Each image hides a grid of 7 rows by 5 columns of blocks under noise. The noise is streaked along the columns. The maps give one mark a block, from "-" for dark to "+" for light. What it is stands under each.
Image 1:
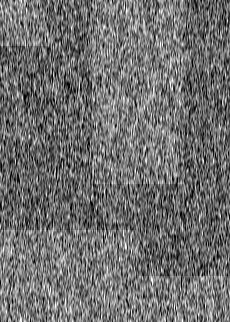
+ - + + -
- - + + -
- - + + -
- - + + -
- - - - -
+ + + - -
+ + + + +
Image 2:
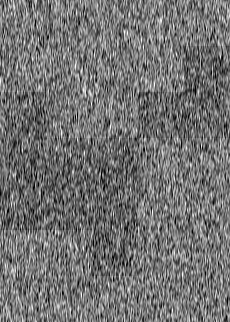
+ + + + +
+ + + + -
- + + - -
- - - + +
- - - + +
+ + - + +
+ + + + +
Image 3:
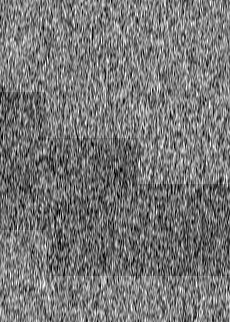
+ + + + +
+ + + + +
- + + + +
- - - + +
- - - - -
+ - - - -
+ + + + +
